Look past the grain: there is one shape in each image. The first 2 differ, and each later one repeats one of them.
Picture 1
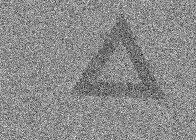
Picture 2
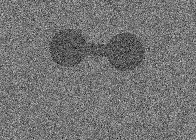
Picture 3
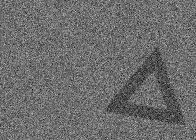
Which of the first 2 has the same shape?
1
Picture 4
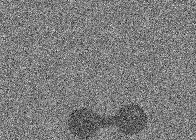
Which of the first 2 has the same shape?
2
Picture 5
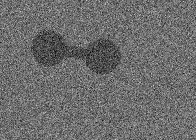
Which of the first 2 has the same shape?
2
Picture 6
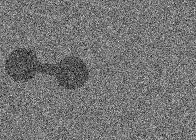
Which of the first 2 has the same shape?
2
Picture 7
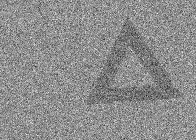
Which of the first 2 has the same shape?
1
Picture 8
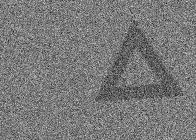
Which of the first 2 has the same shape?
1
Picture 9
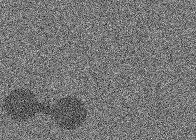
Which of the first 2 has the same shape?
2
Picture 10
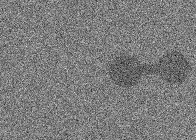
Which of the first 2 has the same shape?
2
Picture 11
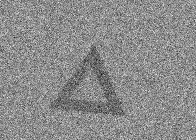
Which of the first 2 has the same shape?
1
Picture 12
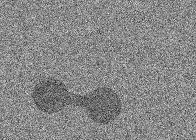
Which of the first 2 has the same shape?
2
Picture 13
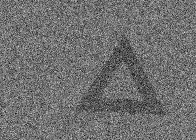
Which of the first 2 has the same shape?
1
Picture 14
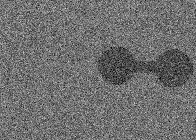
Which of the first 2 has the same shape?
2
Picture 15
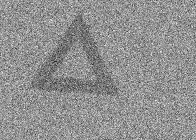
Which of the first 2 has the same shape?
1
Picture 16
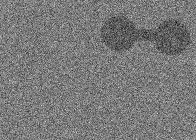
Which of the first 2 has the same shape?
2
